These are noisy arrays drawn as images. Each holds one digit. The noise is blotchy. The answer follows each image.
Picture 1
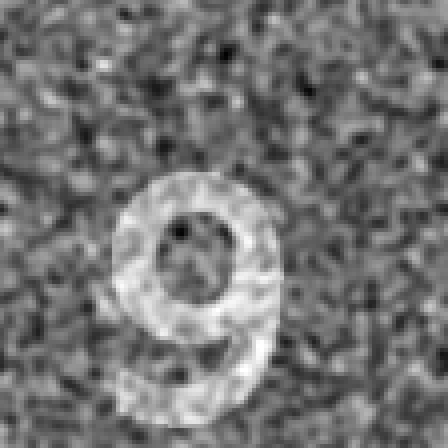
9
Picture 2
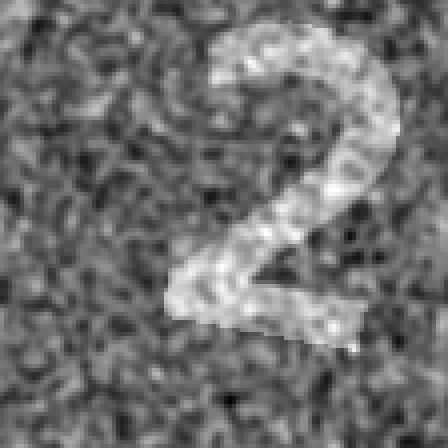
2
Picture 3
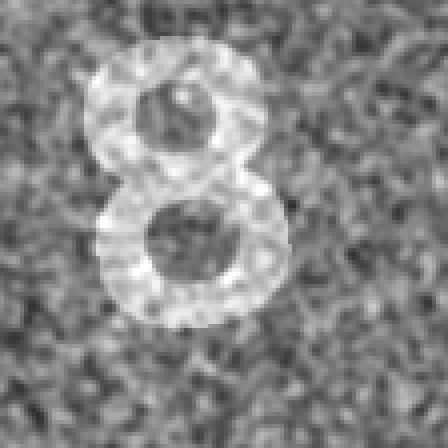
8
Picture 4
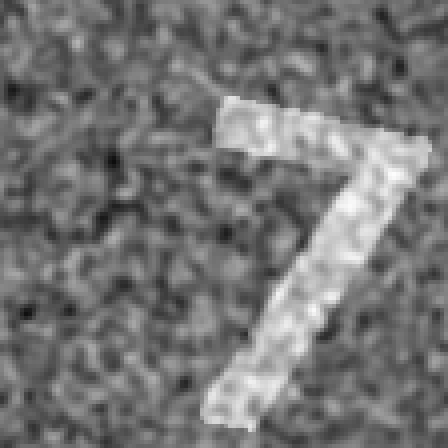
7
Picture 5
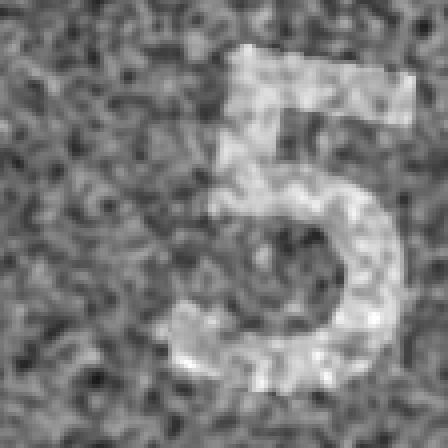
5
